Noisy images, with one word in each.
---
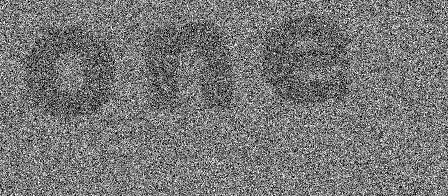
one
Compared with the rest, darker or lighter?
darker
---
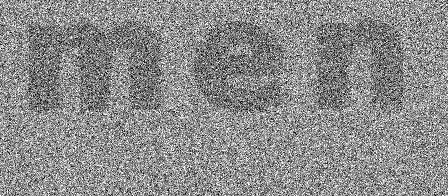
men
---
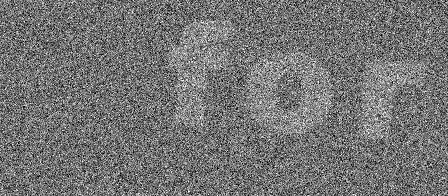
for
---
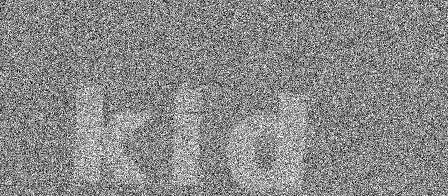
kid
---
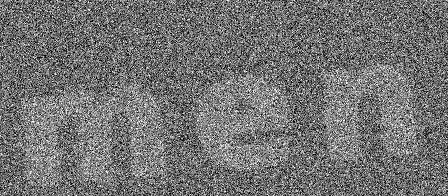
men
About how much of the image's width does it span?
nearly all
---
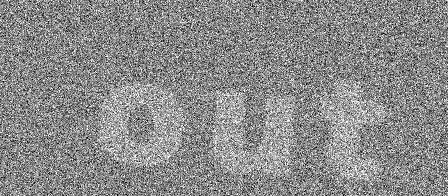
out
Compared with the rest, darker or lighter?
lighter
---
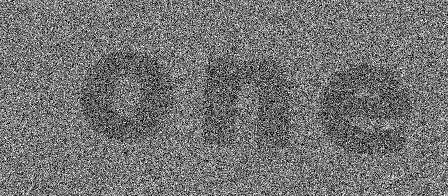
one
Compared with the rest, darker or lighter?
darker
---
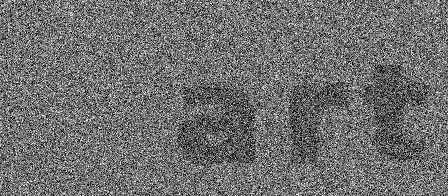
art
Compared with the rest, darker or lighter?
darker
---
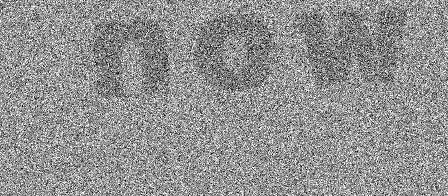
now
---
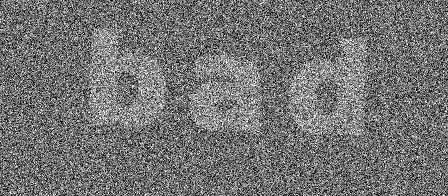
bad
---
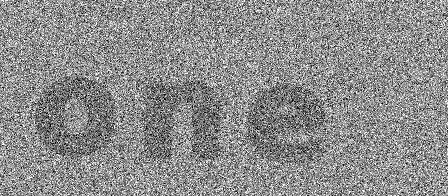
one
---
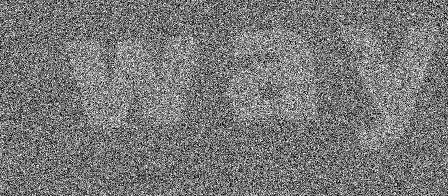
way
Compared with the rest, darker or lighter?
lighter
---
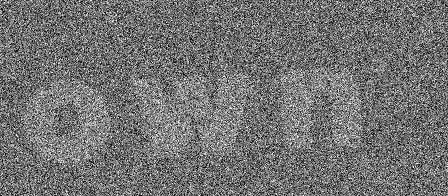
own
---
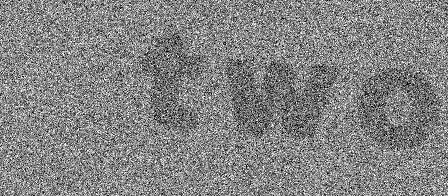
two
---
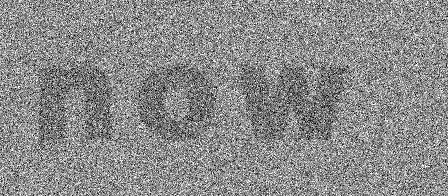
now
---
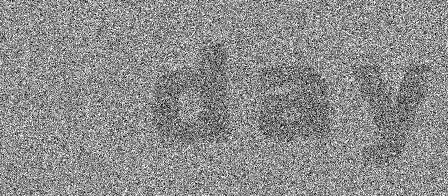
day
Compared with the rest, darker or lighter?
darker
